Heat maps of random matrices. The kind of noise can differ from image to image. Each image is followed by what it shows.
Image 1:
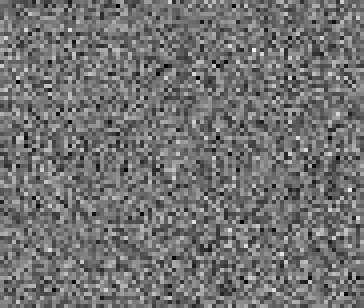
low rank plus noise
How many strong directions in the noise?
five to eight
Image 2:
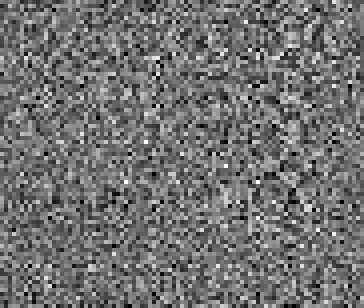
low rank plus noise
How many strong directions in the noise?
three or four
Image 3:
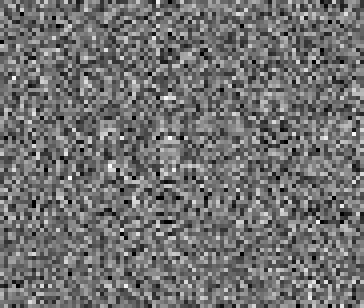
low rank plus noise
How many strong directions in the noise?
five to eight
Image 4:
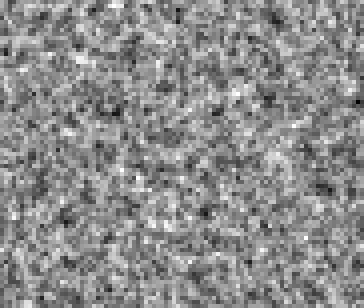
blotchy
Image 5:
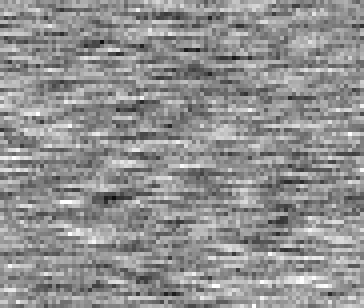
streaked along the rows
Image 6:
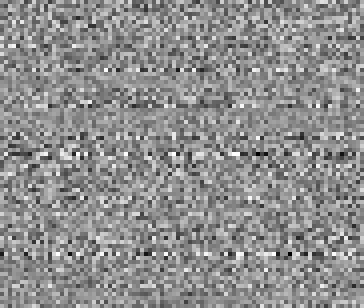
rows of uneven size
